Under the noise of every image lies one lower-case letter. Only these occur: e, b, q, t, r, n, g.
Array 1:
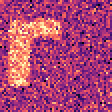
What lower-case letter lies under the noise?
r
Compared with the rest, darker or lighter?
lighter
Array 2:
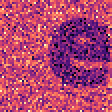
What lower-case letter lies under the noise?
e
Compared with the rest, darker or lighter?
darker
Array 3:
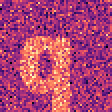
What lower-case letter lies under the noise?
q
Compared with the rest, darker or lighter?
lighter
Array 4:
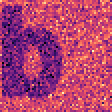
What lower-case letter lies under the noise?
b
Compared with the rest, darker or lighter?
darker
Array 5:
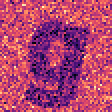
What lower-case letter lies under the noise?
g
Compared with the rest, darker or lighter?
darker
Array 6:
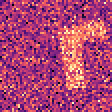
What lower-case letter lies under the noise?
r
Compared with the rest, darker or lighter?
lighter
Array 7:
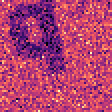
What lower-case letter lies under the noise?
q
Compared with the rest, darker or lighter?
darker
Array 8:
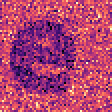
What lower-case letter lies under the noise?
e
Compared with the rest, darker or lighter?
darker
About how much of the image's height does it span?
two thirds
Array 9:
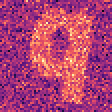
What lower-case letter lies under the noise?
q
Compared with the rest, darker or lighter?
lighter
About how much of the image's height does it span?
nearly all
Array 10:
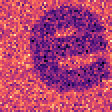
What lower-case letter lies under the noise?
e
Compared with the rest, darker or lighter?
darker
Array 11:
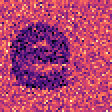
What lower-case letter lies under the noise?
e
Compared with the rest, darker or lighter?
darker
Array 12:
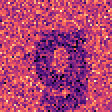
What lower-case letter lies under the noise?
g
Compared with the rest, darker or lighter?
darker
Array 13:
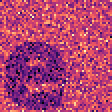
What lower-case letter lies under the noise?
e
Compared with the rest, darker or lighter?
darker
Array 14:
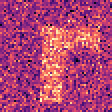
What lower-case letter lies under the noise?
r
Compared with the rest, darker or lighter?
lighter
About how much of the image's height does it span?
two thirds
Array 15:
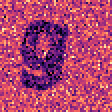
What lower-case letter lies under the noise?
g
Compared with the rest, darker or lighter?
darker
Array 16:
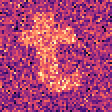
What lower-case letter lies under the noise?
t
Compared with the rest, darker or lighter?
lighter
